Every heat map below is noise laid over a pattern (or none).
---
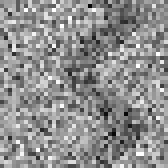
a wavy band
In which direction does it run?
top to bottom
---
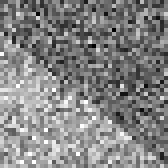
a sharp edge
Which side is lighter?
bottom left
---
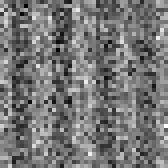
vertical stripes
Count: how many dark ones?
4
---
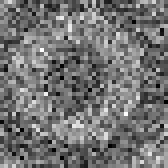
rings round one point
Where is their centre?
centre
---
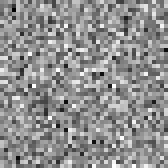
only noise
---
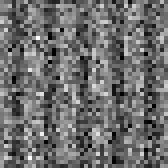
vertical stripes
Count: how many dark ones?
5
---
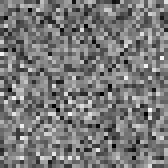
only noise
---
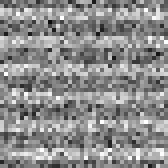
horizontal stripes
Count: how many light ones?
6
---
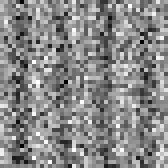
vertical stripes
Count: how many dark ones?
4
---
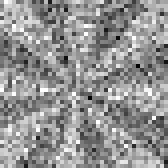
spokes from one point
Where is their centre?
centre
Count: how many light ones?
8
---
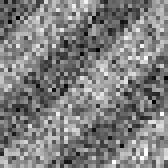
diagonal stripes
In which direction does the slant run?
bottom left to top right
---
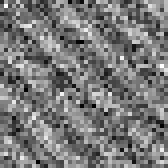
diagonal stripes
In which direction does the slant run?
top left to bottom right
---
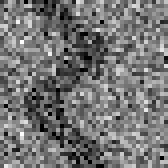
a wavy band
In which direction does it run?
top to bottom
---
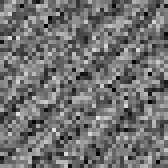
diagonal stripes
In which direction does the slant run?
bottom left to top right
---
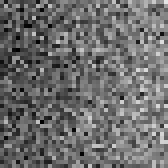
a smooth slope
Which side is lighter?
right
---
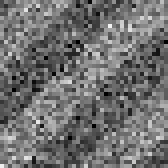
diagonal stripes
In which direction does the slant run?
bottom left to top right
